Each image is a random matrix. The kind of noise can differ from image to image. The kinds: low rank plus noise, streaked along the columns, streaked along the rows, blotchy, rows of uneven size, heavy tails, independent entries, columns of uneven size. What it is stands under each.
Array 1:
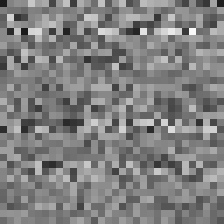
rows of uneven size
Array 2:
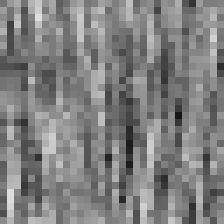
streaked along the columns
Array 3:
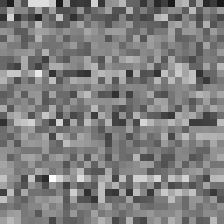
rows of uneven size
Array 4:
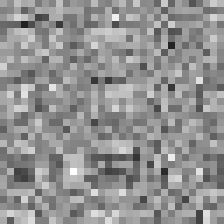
low rank plus noise
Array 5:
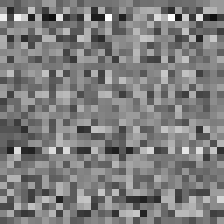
rows of uneven size
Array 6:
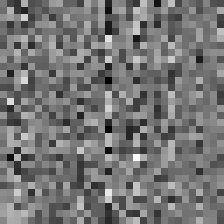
columns of uneven size
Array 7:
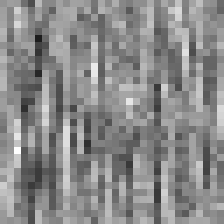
streaked along the columns
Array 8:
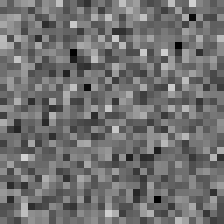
independent entries
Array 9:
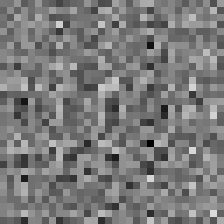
low rank plus noise
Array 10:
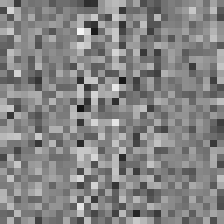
columns of uneven size
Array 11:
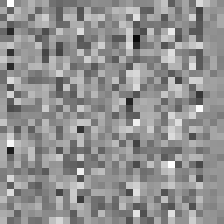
columns of uneven size
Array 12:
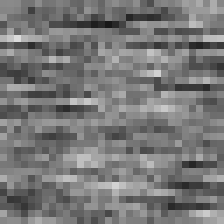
streaked along the rows
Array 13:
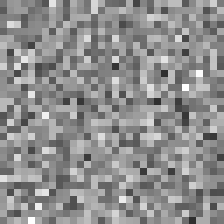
independent entries
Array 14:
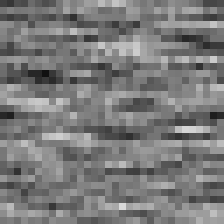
streaked along the rows
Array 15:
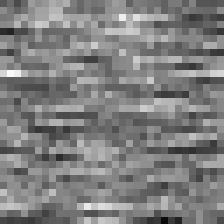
streaked along the rows
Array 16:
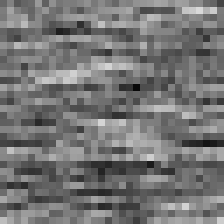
streaked along the rows
